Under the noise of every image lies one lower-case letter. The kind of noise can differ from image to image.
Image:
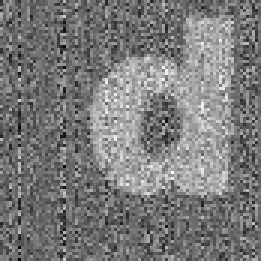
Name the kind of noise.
columns of uneven size
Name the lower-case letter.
d
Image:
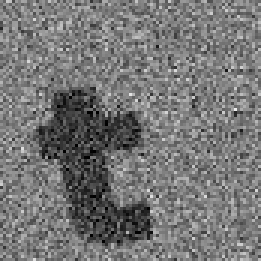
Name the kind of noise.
low rank plus noise
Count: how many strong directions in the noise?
five to eight
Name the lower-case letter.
t
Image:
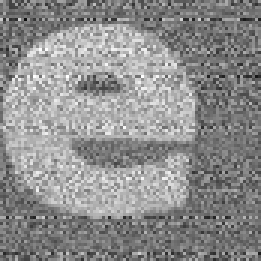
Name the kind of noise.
rows of uneven size
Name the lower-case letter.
e
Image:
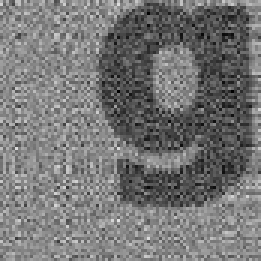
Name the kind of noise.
low rank plus noise
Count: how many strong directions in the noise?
one
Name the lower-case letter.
g
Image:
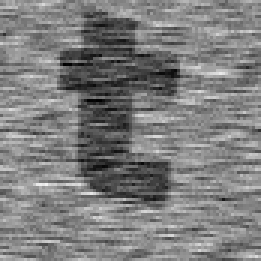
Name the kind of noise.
streaked along the rows
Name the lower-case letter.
t
